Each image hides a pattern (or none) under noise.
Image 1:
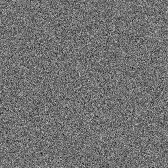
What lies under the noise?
only noise
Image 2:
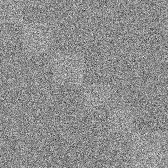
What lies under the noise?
blocks along the diagonal
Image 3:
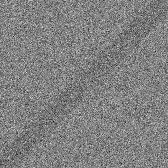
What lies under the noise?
a diagonal band
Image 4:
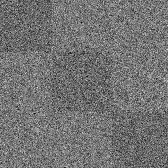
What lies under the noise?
blocks along the diagonal
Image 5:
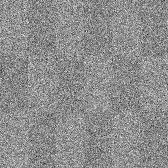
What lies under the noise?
a checkerboard
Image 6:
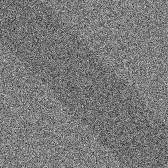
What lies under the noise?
a diagonal band
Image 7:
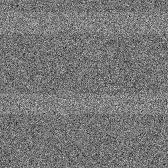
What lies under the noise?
bands of rows
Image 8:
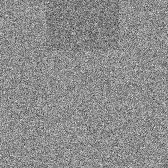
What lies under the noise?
one block
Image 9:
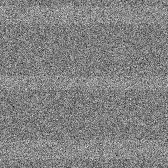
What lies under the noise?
bands of rows
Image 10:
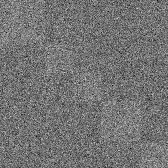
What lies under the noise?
blocks along the diagonal
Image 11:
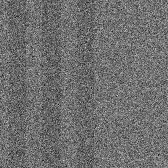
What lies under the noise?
bands of columns
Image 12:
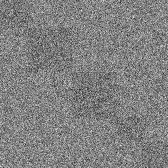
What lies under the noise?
blocks along the diagonal
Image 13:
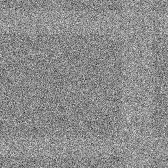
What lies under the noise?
bands of rows crossing bands of columns
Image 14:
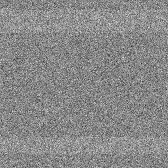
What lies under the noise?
bands of rows
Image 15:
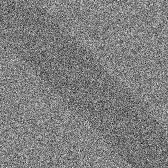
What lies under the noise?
a diagonal band
